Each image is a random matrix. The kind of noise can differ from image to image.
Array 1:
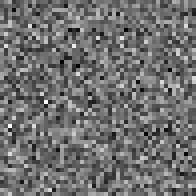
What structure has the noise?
independent entries
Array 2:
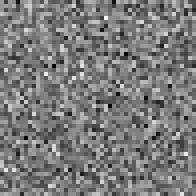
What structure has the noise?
independent entries
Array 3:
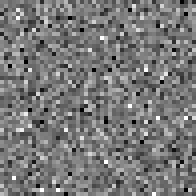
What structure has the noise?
heavy tails
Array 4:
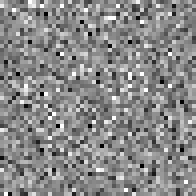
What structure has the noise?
heavy tails
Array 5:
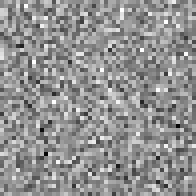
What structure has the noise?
independent entries
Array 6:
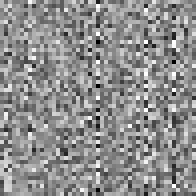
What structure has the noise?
columns of uneven size
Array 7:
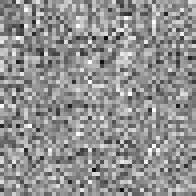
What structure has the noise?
low rank plus noise
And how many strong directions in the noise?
two
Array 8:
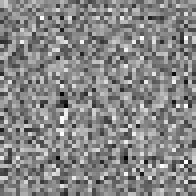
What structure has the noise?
low rank plus noise
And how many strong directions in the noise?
three or four
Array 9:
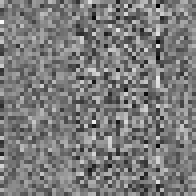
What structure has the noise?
columns of uneven size
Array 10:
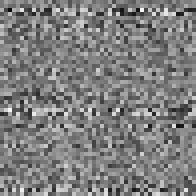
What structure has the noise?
rows of uneven size
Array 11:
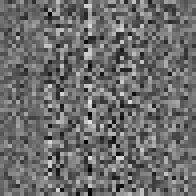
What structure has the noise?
columns of uneven size
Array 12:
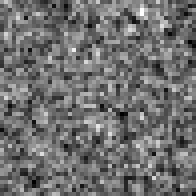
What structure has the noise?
blotchy
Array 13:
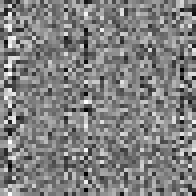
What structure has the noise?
columns of uneven size
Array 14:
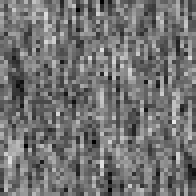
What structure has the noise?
streaked along the columns
